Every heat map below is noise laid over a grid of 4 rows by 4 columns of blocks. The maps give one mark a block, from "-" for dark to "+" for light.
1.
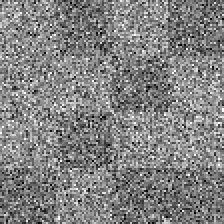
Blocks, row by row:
+ - + -
+ + - +
+ - + +
- + - -
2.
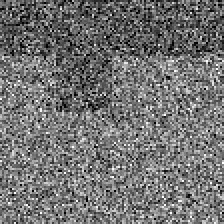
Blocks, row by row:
- - - -
+ - + +
+ + + +
+ + + +
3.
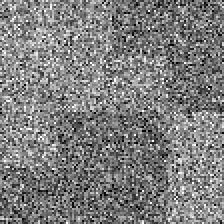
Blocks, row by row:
+ + - -
+ + + -
+ - - +
- - - +
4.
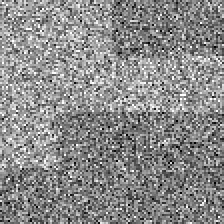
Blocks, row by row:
+ + - -
+ + + +
+ - - -
- - - -
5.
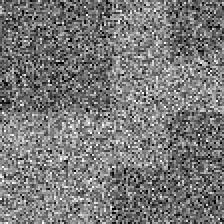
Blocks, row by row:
- - + -
- - + +
+ + + -
+ + - -
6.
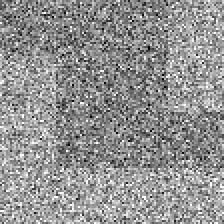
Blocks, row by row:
- - - +
+ - - +
+ - - -
+ + + +
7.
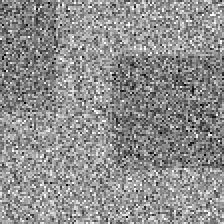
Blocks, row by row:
- + + +
- + - -
+ + - -
+ + + +
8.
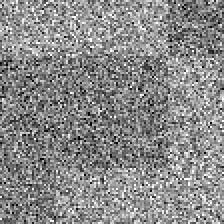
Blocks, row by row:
+ + + -
- - - +
- - - +
- + + +
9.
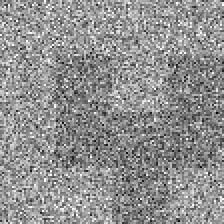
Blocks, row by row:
+ + + +
+ - + -
+ - - -
+ + - +
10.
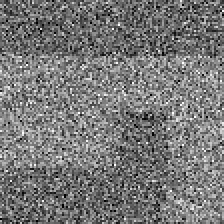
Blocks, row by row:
- - - -
+ + + +
+ + - +
- - - +
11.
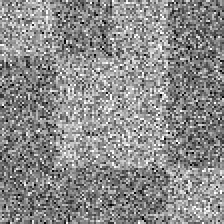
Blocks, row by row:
+ - + -
- + + -
- + + -
- - - +
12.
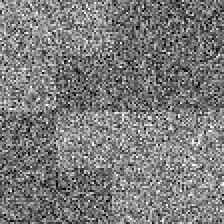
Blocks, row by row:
+ + - -
+ - - -
- + + +
- - + +
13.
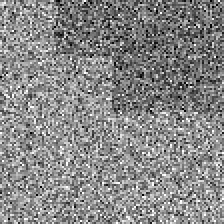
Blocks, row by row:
+ - - -
+ + - -
+ + + +
+ + + +
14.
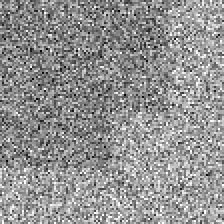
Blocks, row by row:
- - - +
- - - +
- - + +
+ + + +
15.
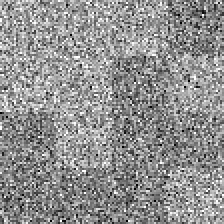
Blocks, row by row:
+ + + -
+ + - +
- + - -
- - - +
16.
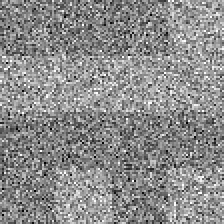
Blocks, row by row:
- - - +
+ + + +
- - - -
- + - +
